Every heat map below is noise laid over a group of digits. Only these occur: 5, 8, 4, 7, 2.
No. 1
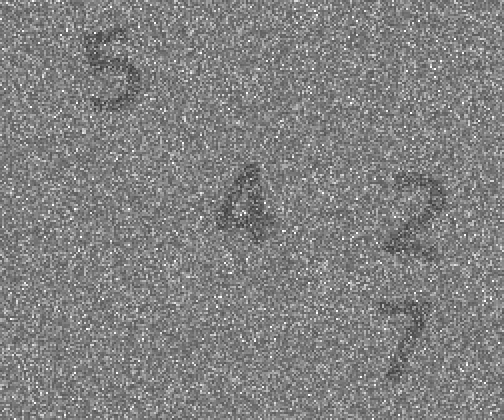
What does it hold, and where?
top left: 5; centre: 4; middle right: 2; bottom right: 7
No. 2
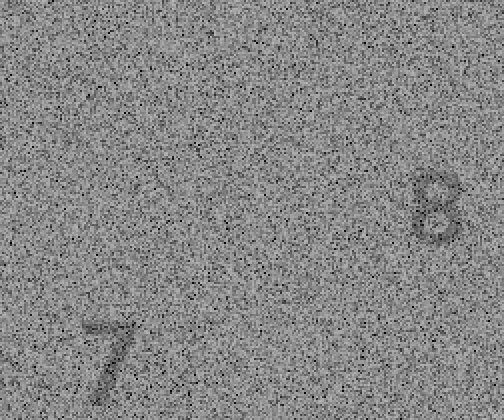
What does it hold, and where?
middle right: 8; bottom left: 7
